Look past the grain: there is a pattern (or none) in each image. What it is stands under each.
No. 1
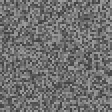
only noise
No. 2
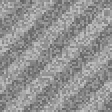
diagonal stripes
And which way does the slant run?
bottom left to top right
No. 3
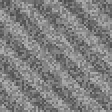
diagonal stripes
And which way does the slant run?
top left to bottom right
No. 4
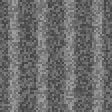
vertical stripes
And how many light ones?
4
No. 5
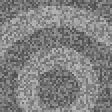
rings round one point
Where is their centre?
bottom middle
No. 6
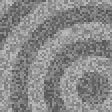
rings round one point
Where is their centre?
bottom right
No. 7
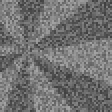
spokes from one point
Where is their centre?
middle left
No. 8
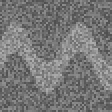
a wavy band
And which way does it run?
left to right
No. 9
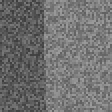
a sharp edge
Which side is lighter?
right
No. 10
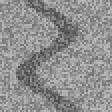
a wavy band
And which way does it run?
top to bottom
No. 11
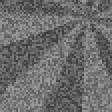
spokes from one point
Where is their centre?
top right
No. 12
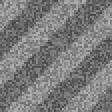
diagonal stripes
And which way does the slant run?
bottom left to top right
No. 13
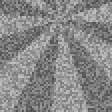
spokes from one point
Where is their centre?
top middle
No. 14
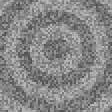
rings round one point
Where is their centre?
centre
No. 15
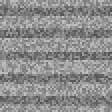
horizontal stripes
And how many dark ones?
5
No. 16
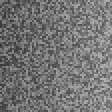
a smooth slope
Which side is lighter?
right
